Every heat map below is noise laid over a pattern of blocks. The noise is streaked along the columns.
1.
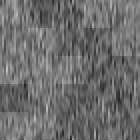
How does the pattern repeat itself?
no symmetry
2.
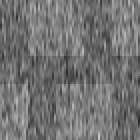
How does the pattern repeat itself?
the same after a half turn
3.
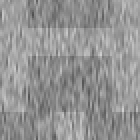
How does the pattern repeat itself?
left and right mirror each other
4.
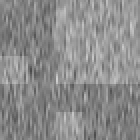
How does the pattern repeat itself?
mirrored about the diagonal from the bottom left
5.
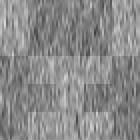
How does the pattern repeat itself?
left and right mirror each other
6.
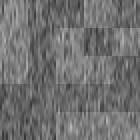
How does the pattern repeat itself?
mirrored about the diagonal from the bottom left
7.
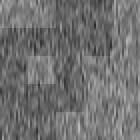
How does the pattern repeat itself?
no symmetry
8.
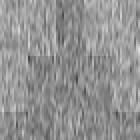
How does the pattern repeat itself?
left and right mirror each other
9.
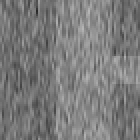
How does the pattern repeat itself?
top and bottom mirror each other
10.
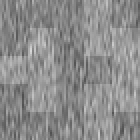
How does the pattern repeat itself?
top and bottom mirror each other
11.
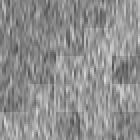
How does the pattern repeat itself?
mirrored about the diagonal from the top left
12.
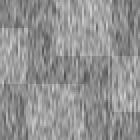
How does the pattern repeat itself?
the same after a half turn
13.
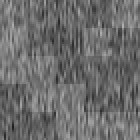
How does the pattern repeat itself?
mirrored about the diagonal from the bottom left
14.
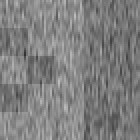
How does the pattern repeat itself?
top and bottom mirror each other
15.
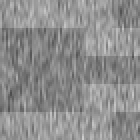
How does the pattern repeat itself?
top and bottom mirror each other
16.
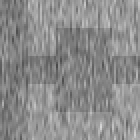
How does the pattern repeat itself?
top and bottom mirror each other
